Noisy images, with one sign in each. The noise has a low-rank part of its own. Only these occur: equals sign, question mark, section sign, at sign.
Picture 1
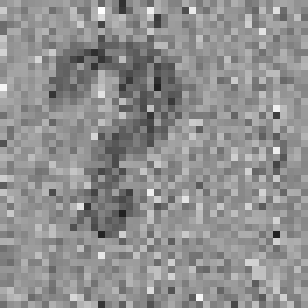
question mark
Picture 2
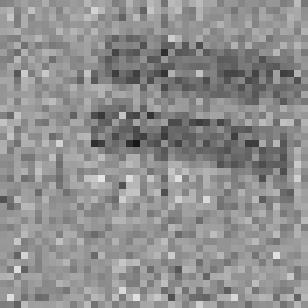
equals sign
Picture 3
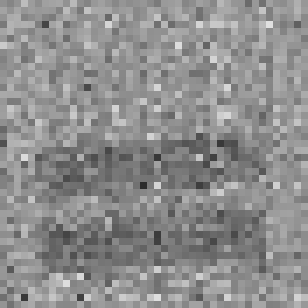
equals sign
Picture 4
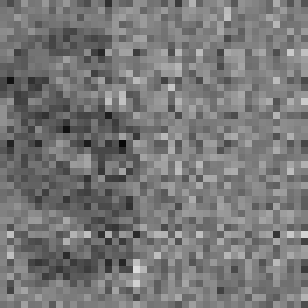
section sign
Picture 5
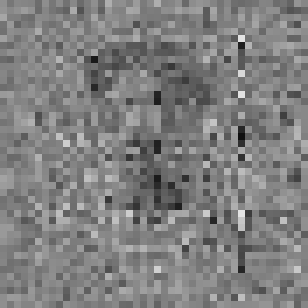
question mark
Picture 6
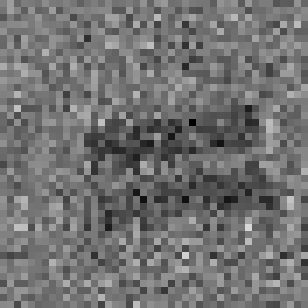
equals sign
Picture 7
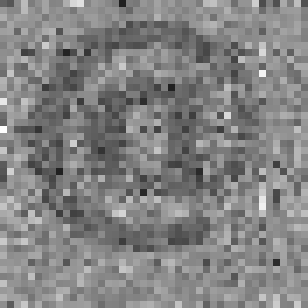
at sign
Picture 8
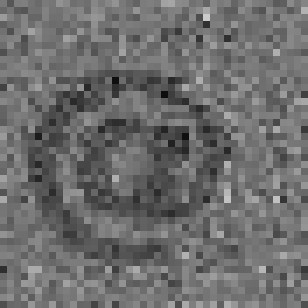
at sign
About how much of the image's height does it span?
two thirds
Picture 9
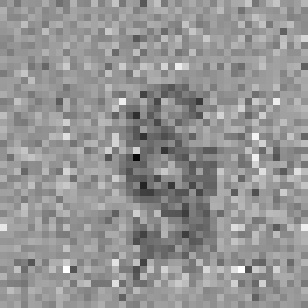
section sign
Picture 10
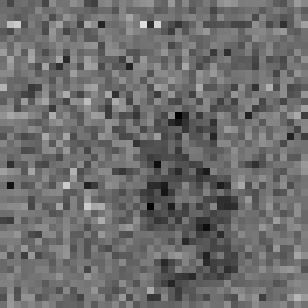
section sign
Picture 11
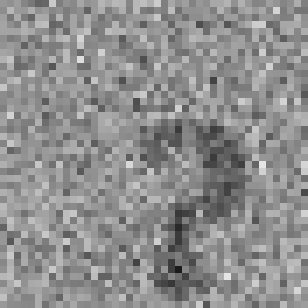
question mark
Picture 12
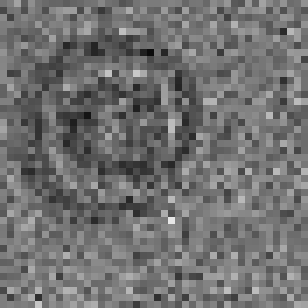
at sign
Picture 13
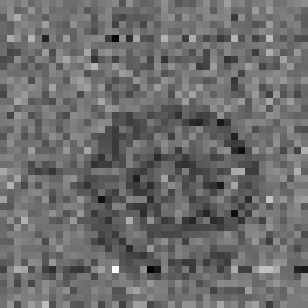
at sign
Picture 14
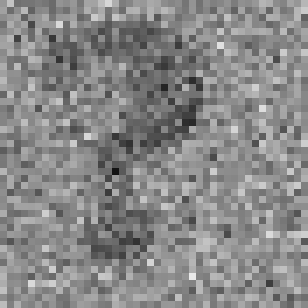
question mark
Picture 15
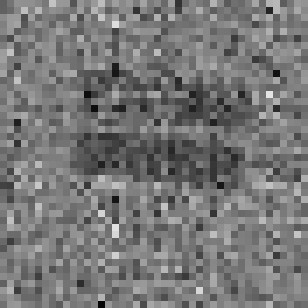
equals sign
